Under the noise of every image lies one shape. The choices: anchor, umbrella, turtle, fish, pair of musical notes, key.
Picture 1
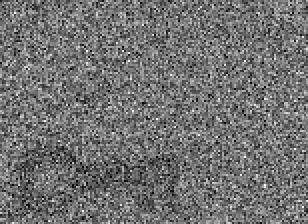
key
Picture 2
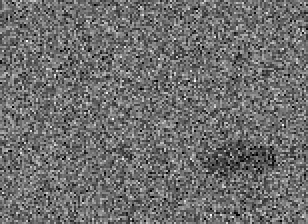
umbrella
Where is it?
bottom right
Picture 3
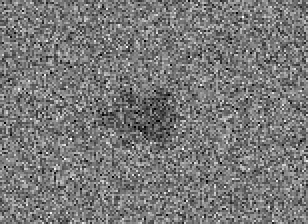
turtle
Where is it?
centre
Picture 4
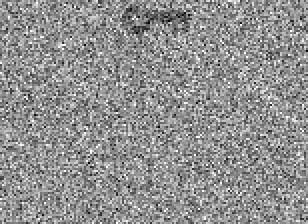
key
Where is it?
top middle
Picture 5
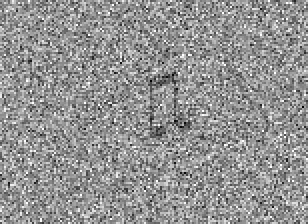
pair of musical notes
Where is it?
centre
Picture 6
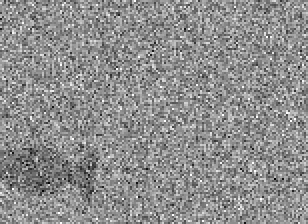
fish
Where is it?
bottom left
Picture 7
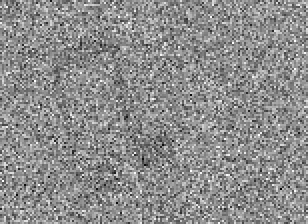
pair of musical notes
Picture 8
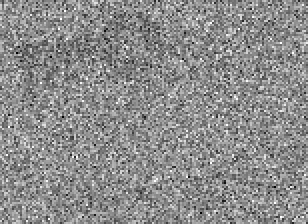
key
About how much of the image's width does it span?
half
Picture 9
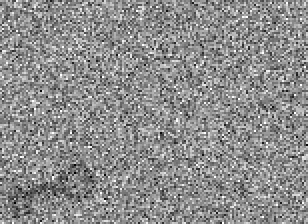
key
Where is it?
bottom left
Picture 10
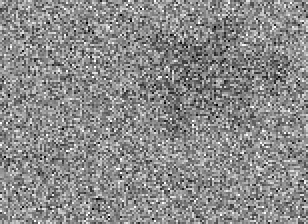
turtle
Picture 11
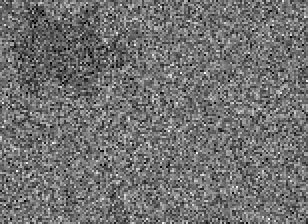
turtle
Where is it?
top left
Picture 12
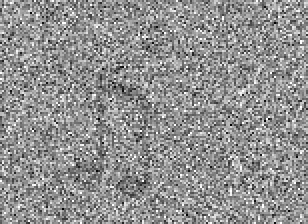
pair of musical notes
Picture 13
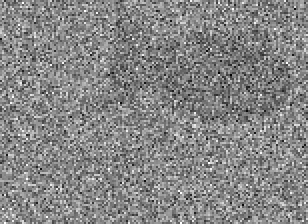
fish
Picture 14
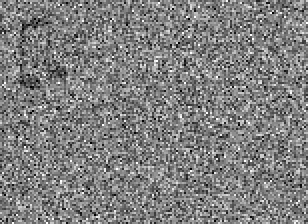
pair of musical notes
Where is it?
top left
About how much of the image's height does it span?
a third
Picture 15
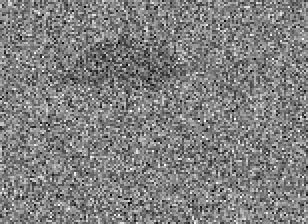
umbrella
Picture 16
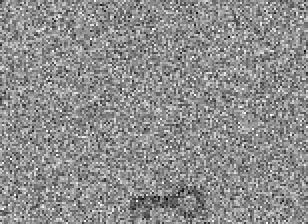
key
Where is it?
bottom middle
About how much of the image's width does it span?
a quarter
